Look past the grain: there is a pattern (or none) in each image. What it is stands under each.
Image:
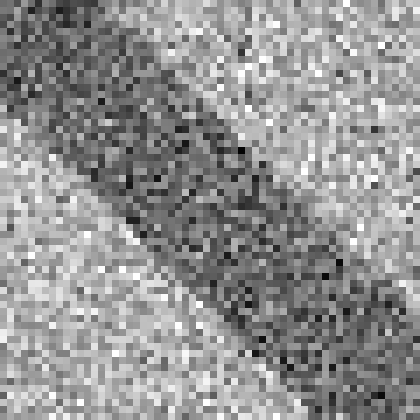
a diagonal band
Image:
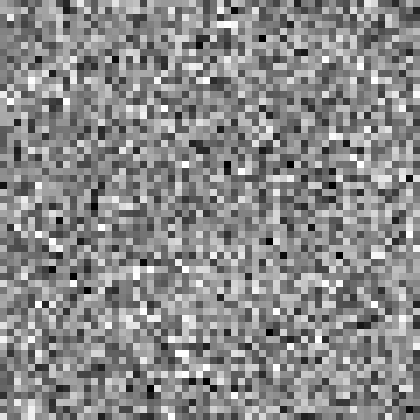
only noise
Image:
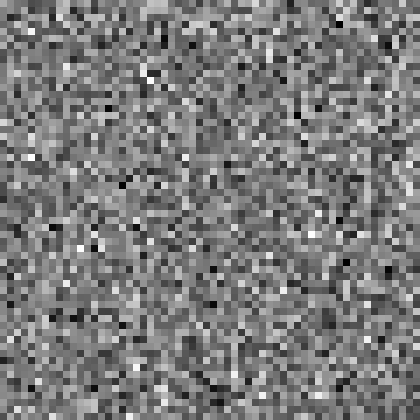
only noise
